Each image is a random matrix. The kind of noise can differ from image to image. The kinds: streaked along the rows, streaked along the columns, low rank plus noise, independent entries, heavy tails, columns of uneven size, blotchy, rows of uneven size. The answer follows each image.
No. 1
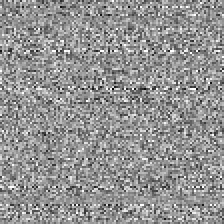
rows of uneven size
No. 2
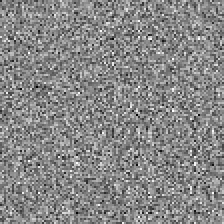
low rank plus noise
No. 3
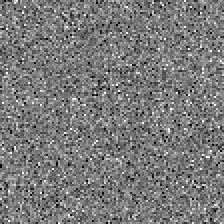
heavy tails
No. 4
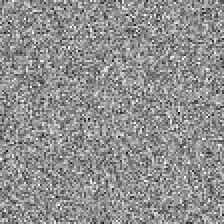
independent entries
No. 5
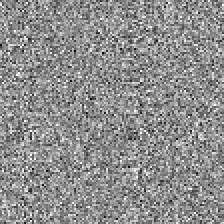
low rank plus noise
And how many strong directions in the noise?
two
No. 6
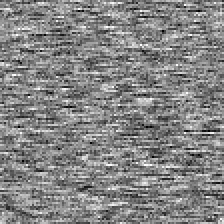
streaked along the rows
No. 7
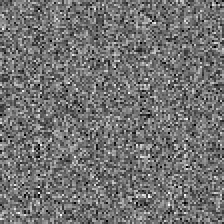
low rank plus noise
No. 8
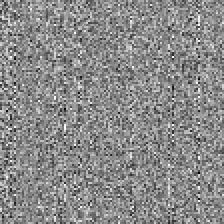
columns of uneven size
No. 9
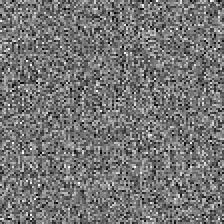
low rank plus noise
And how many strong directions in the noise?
five to eight
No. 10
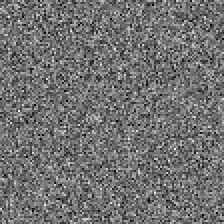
independent entries
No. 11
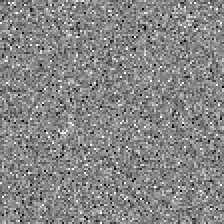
heavy tails
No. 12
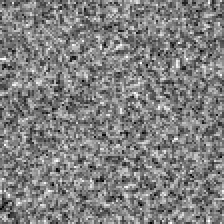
blotchy
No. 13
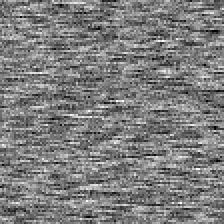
streaked along the rows
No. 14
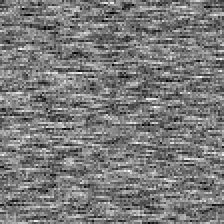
streaked along the rows
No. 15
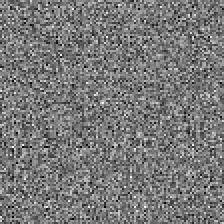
low rank plus noise
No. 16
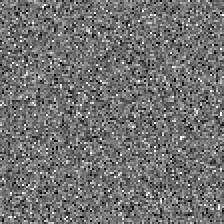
heavy tails
